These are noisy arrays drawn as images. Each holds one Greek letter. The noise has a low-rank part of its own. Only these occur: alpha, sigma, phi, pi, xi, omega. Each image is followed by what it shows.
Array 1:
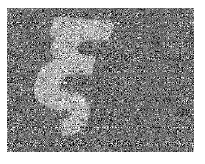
light xi
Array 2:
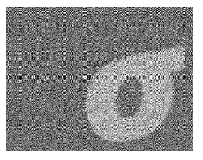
light sigma
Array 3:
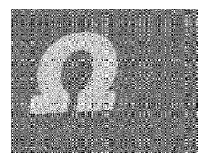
light omega
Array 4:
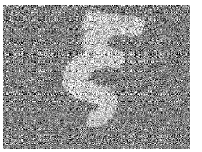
light xi
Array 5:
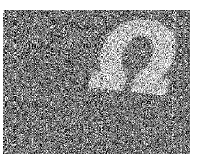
light omega
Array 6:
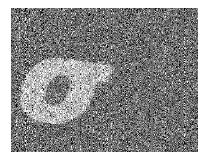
light sigma
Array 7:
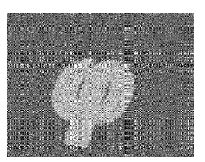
light phi
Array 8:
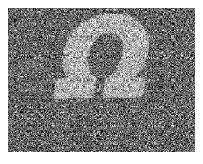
light omega
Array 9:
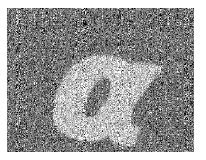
light alpha
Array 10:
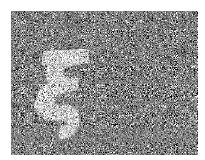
light xi
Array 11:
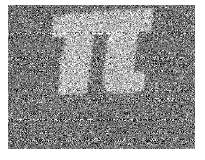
light pi
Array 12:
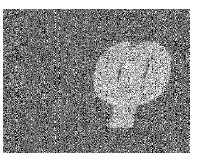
light phi
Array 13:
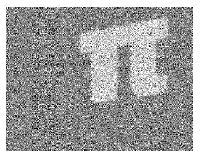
light pi
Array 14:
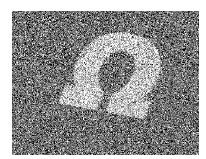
light omega
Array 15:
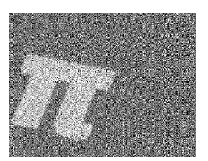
light pi
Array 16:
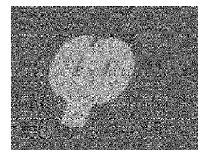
light phi
